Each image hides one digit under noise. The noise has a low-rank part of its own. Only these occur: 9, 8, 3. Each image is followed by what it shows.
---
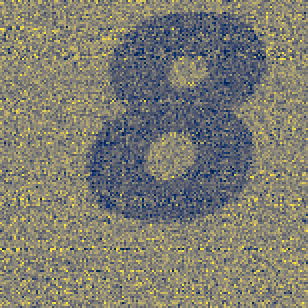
8
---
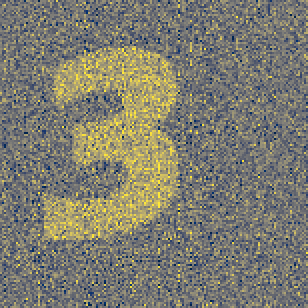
3
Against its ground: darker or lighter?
lighter
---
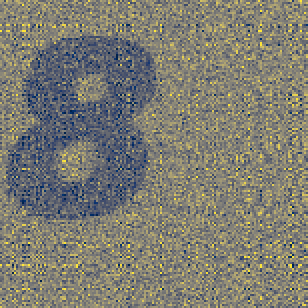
8
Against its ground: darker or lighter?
darker
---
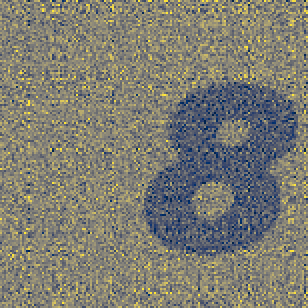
8
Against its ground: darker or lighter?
darker
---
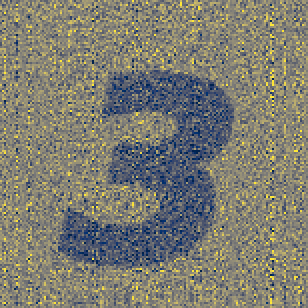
3
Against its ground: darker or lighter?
darker
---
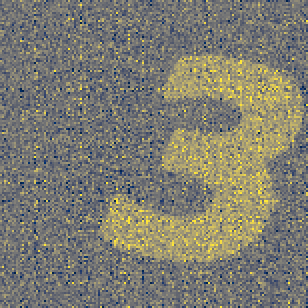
3
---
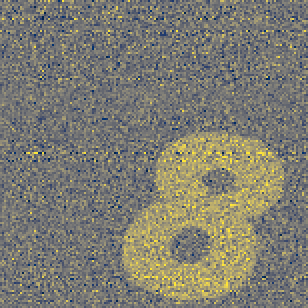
8
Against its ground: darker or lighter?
lighter
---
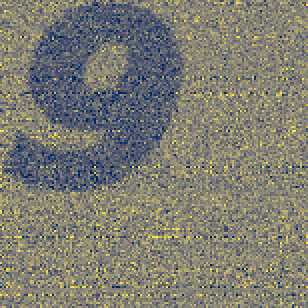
9
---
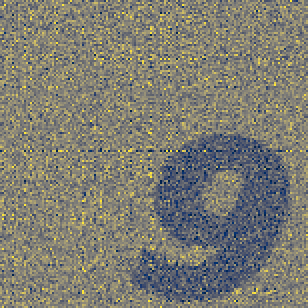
9
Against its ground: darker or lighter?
darker
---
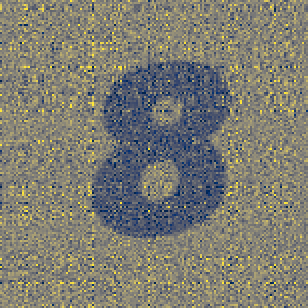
8
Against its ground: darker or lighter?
darker
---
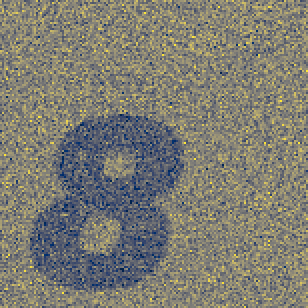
8
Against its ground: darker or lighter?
darker
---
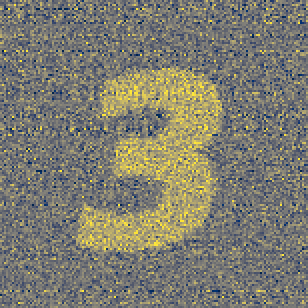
3
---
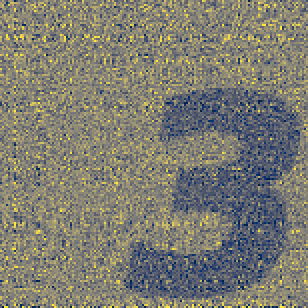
3
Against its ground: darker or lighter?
darker
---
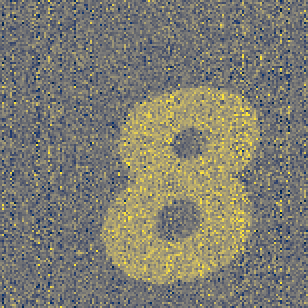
8
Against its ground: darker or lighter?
lighter
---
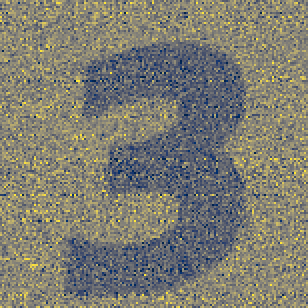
3
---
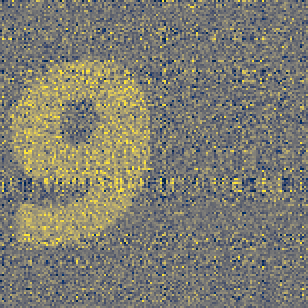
9
